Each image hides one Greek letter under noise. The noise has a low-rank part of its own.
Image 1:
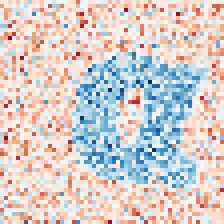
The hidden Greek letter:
alpha
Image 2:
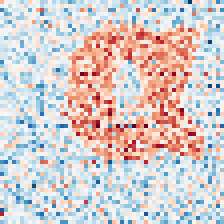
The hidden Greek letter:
alpha
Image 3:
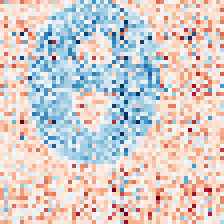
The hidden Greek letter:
theta
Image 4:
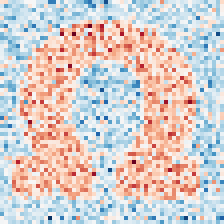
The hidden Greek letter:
omega
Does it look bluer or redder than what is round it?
redder
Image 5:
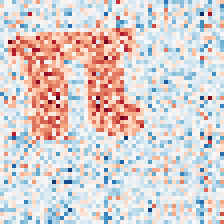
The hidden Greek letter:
pi
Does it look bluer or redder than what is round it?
redder
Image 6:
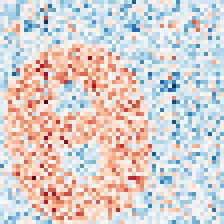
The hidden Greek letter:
theta
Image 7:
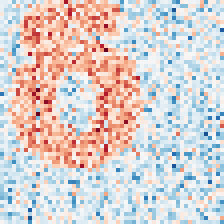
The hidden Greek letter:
delta
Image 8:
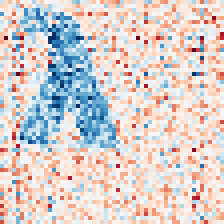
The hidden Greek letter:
lambda
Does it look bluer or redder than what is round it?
bluer
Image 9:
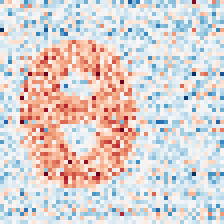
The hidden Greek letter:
theta
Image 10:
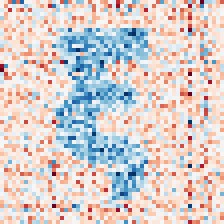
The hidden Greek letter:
xi
